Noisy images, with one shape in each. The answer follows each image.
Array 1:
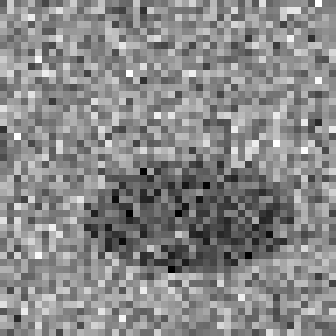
ellipse
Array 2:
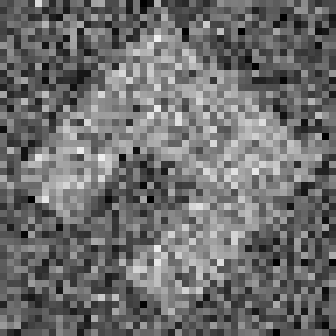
square with a notch
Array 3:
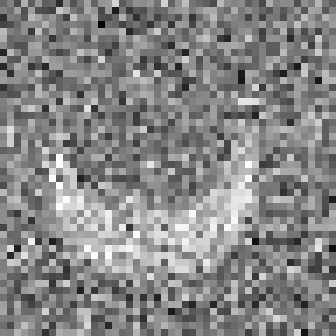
crescent
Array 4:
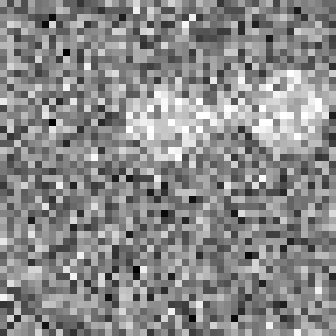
dumbbell
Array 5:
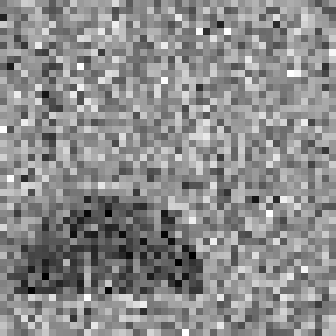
half disc
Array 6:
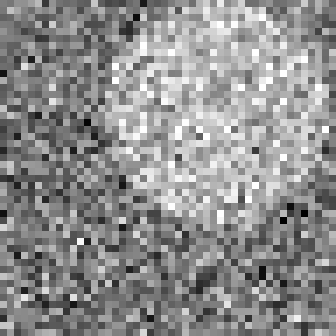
disc
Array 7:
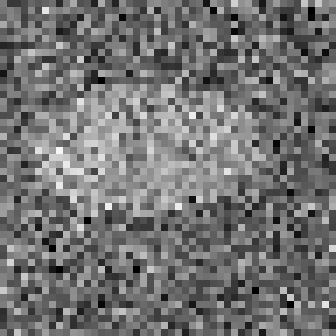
ellipse
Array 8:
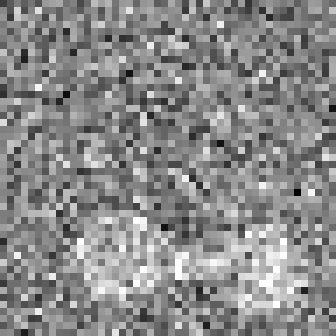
dumbbell
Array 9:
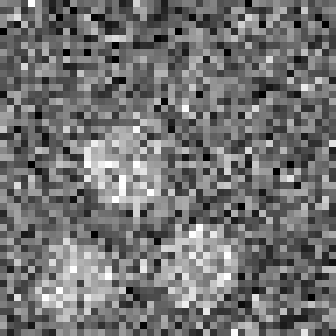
three dots
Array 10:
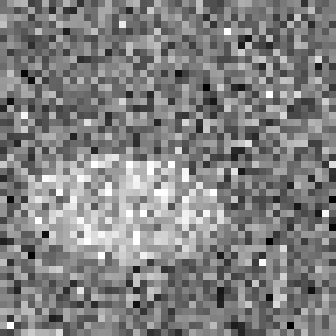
ellipse
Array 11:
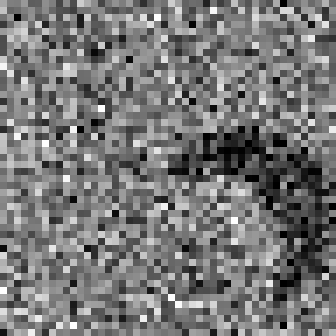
crescent
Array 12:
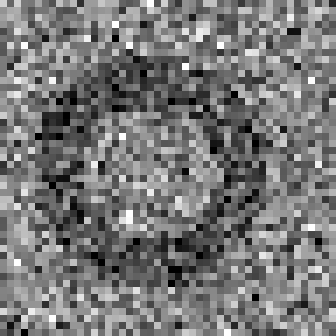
ring
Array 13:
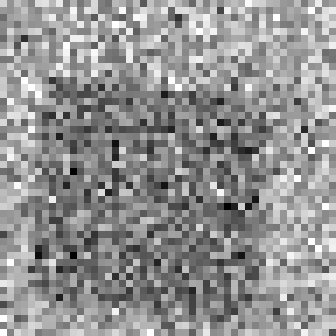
square
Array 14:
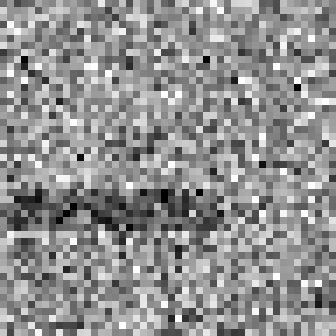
bar
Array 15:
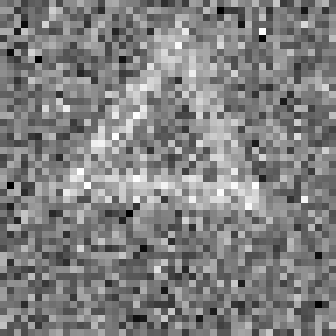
triangle frame
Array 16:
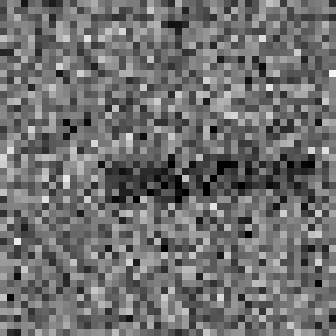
bar
